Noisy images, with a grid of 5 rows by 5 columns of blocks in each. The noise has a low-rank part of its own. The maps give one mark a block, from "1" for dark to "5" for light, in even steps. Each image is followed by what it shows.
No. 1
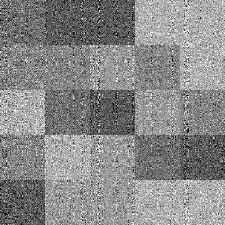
2 1 1 5 5
3 3 4 3 5
5 2 1 4 3
3 5 4 2 1
1 4 4 5 5
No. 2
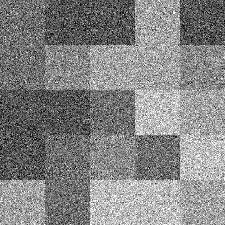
2 1 1 4 1
2 3 4 4 3
1 1 2 5 4
1 2 3 2 5
4 2 5 5 4
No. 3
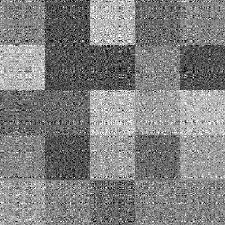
3 1 5 2 3
5 1 1 3 1
2 2 5 4 5
3 1 4 2 4
4 3 2 3 3
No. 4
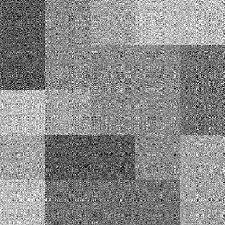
1 3 4 5 5
1 3 3 3 2
5 4 3 3 2
4 1 1 3 4
5 2 2 2 4
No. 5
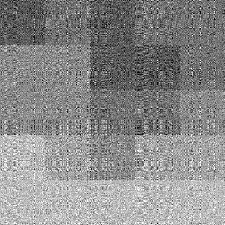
1 2 1 2 2
3 3 1 1 2
3 3 2 2 3
5 4 3 4 4
5 5 5 5 5
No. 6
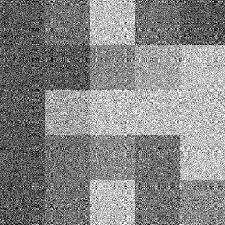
1 2 5 2 1
1 1 3 4 5
1 4 5 5 5
1 2 3 2 5
1 2 5 2 3
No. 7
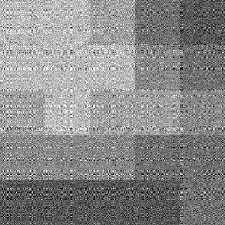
5 5 4 2 1
5 5 5 3 2
4 5 4 4 3
3 3 3 2 2
1 1 1 1 2
